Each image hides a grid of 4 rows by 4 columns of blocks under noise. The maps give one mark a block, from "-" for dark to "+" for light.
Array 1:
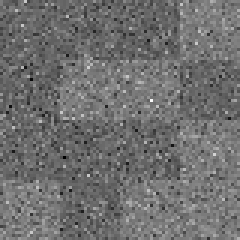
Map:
---+
-++-
---+
+-++
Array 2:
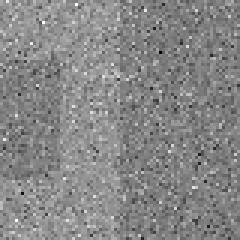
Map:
++--
-+--
-+--
++--
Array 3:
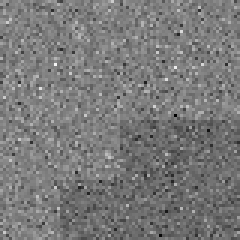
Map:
++++
++++
++--
+---
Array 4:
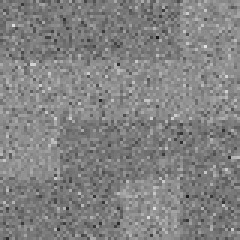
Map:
---+
++++
+---
--+-
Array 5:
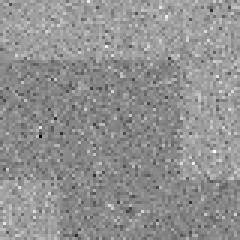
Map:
++++
---+
---+
+---
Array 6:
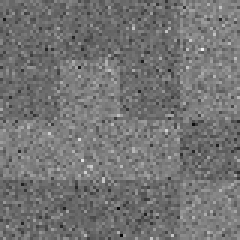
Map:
---+
-+-+
+++-
---+
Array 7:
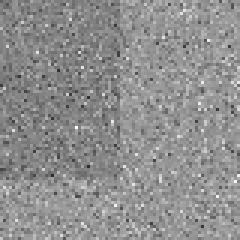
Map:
--++
--++
--++
++++
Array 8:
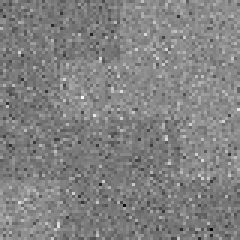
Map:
--++
-+++
---+
+---
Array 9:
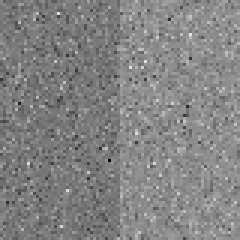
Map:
--++
--++
--++
--++
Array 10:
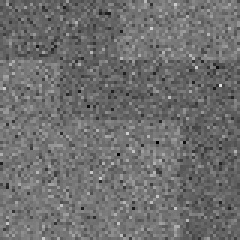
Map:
--++
+---
+++-
+++-
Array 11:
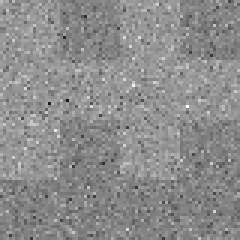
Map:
+-+-
++++
+-+-
----
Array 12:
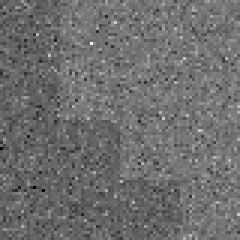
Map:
-+++
-+++
--++
---+
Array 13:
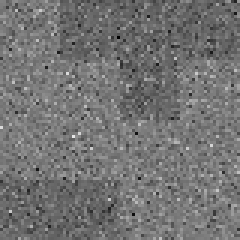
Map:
+---
++-+
++++
--++
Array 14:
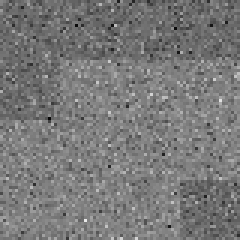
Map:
----
-+++
++++
+++-
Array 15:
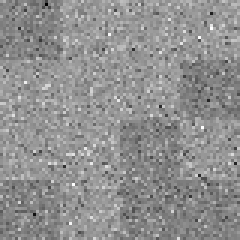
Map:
-+++
+++-
++-+
-+--
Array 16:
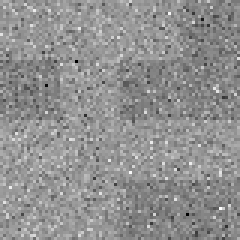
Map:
+++-
-+--
++++
++--
